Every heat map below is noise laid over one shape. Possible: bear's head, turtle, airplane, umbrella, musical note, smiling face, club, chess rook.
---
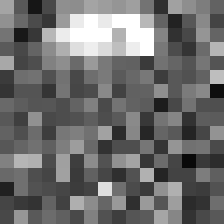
umbrella
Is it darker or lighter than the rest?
lighter
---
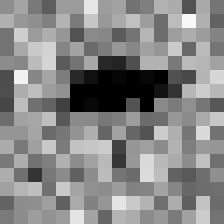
umbrella
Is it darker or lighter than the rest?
darker
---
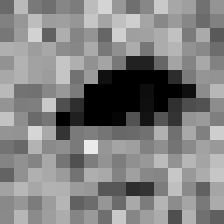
umbrella
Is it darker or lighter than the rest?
darker
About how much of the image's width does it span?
two thirds
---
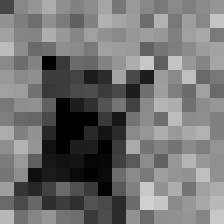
chess rook
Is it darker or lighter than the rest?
darker
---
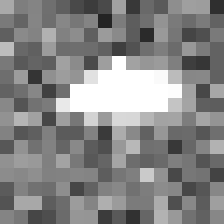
umbrella
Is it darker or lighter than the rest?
lighter
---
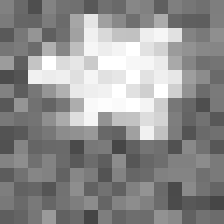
turtle
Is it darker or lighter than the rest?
lighter
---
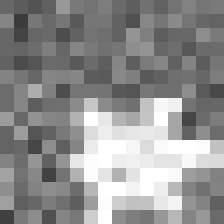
turtle
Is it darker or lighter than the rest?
lighter
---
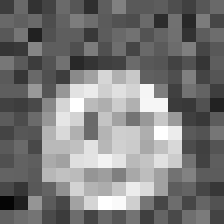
smiling face
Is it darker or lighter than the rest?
lighter
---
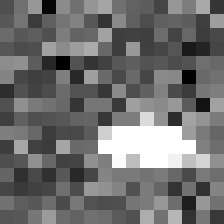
umbrella
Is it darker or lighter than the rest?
lighter
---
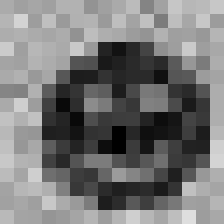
smiling face
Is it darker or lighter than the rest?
darker
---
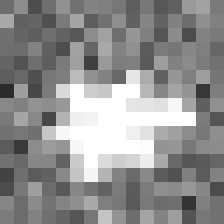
turtle
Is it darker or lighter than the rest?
lighter
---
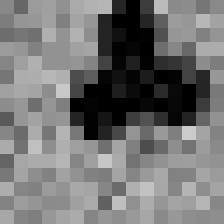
club
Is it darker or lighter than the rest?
darker
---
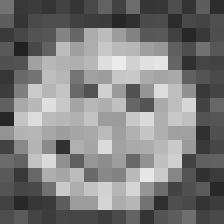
smiling face
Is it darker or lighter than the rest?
lighter
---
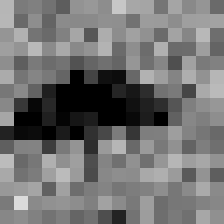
umbrella
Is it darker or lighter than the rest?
darker
